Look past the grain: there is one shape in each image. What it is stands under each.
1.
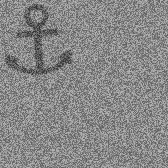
anchor
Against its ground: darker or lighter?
darker
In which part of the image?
top left
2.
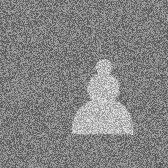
chess pawn
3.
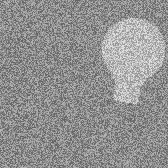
light bulb
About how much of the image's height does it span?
half
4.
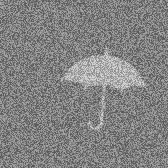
umbrella
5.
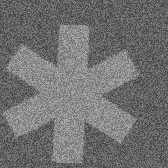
asterisk
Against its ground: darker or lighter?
lighter
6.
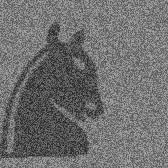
chess knight
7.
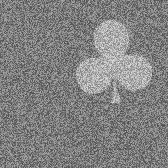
club
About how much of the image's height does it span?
half
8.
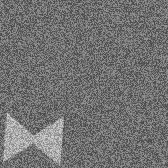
bow tie
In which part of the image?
bottom left
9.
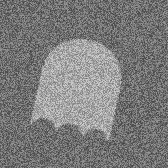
ghost
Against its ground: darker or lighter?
lighter
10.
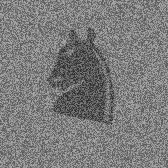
chess knight
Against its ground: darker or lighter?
darker
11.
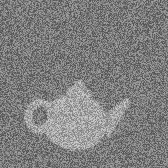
teapot
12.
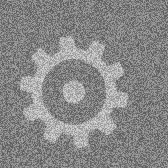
gear
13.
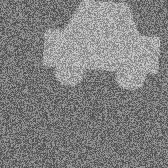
car
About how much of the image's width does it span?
two thirds
